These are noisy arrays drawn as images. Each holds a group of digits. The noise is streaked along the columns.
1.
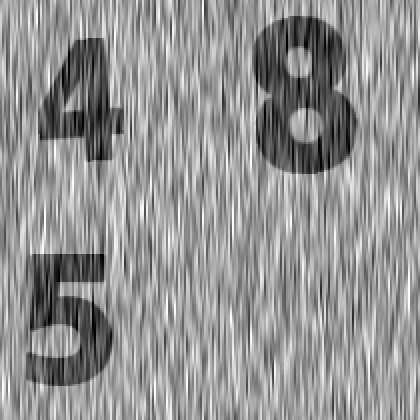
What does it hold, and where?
top left: 4; top right: 8; bottom left: 5
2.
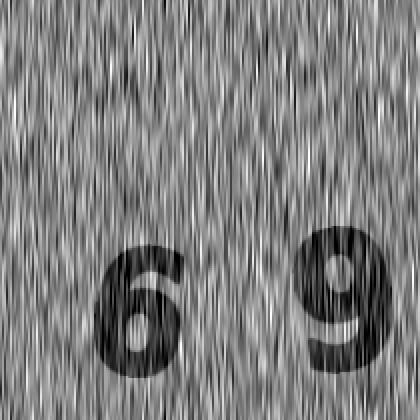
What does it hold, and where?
bottom left: 6; bottom right: 9
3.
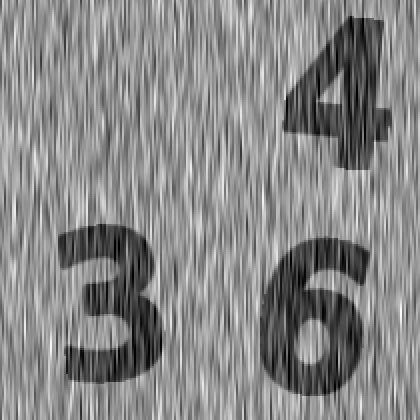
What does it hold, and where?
top right: 4; bottom left: 3; bottom right: 6
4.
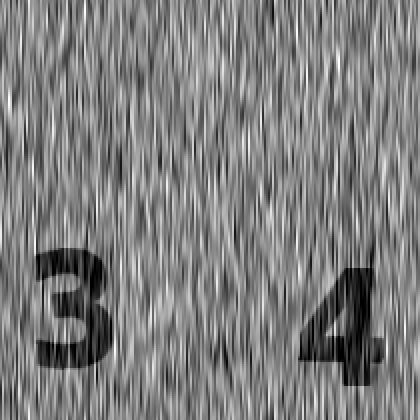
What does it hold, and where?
bottom left: 3; bottom right: 4
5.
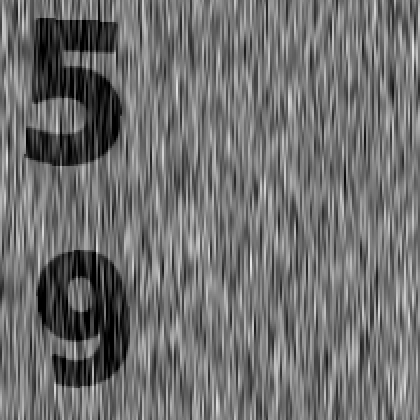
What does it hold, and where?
top left: 5; bottom left: 9
